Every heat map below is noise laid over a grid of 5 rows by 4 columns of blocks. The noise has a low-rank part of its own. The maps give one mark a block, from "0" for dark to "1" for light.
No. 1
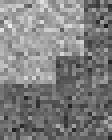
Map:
1 1 1 0
1 1 1 0
1 1 0 0
0 0 0 0
0 0 0 0
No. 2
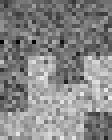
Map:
0 0 0 0
0 0 0 0
0 1 0 1
0 1 1 1
1 1 1 0
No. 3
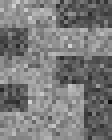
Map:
1 1 0 0
0 1 1 1
1 1 0 0
0 1 1 0
1 1 1 0
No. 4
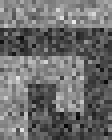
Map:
1 1 1 1
0 0 0 0
1 1 1 0
1 0 1 0
1 0 0 0
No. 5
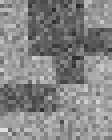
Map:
1 0 0 1
1 0 0 0
1 1 0 1
0 0 1 1
1 1 1 1
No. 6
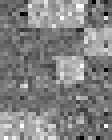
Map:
0 1 1 0
0 0 0 1
0 0 1 0
0 0 0 0
1 1 0 0
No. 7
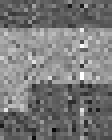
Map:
0 0 0 0
1 1 1 1
1 1 1 1
1 0 0 0
0 0 0 0
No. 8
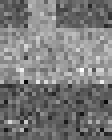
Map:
0 1 0 0
1 1 1 1
1 1 1 1
0 0 0 0
0 0 0 0
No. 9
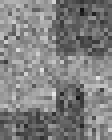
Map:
1 1 0 0
1 1 0 0
1 1 1 1
1 1 0 1
0 0 0 1
